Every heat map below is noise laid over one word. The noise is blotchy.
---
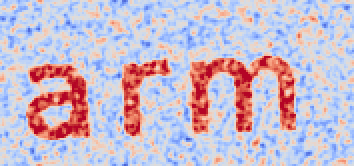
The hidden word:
arm
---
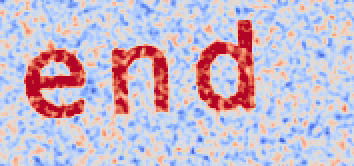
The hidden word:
end
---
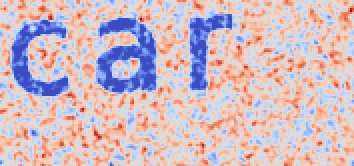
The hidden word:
car
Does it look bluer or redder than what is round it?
bluer
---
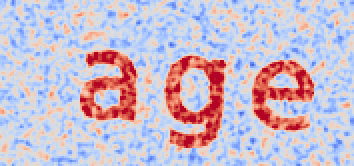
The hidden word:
age
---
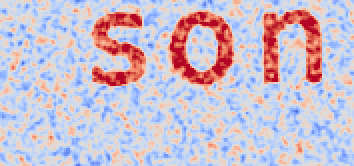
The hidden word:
son
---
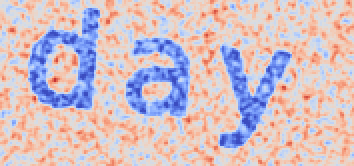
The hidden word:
day
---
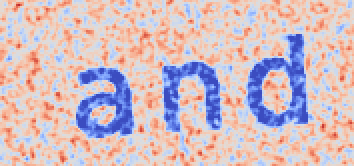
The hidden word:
and
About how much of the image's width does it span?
two thirds
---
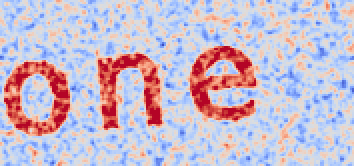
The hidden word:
one
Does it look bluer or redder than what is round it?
redder
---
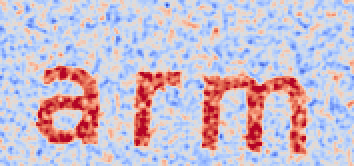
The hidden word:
arm
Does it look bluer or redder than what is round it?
redder
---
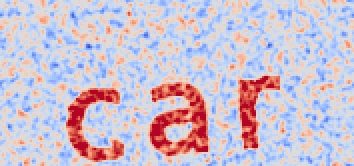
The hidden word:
car
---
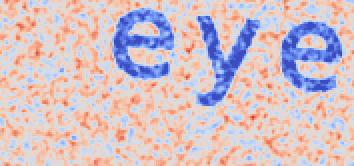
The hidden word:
eye
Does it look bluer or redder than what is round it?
bluer
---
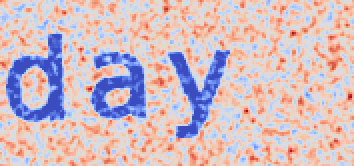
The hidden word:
day
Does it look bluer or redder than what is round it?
bluer
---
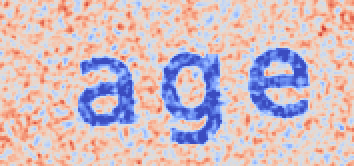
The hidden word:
age
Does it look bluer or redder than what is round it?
bluer
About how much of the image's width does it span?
two thirds
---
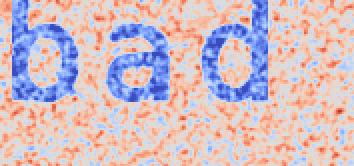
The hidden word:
bad
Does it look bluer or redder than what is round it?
bluer
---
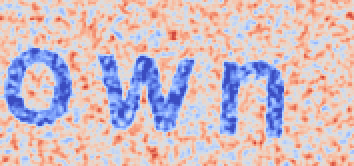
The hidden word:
own
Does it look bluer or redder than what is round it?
bluer
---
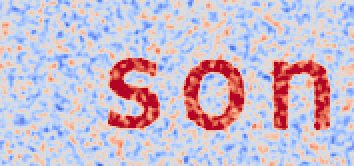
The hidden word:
son
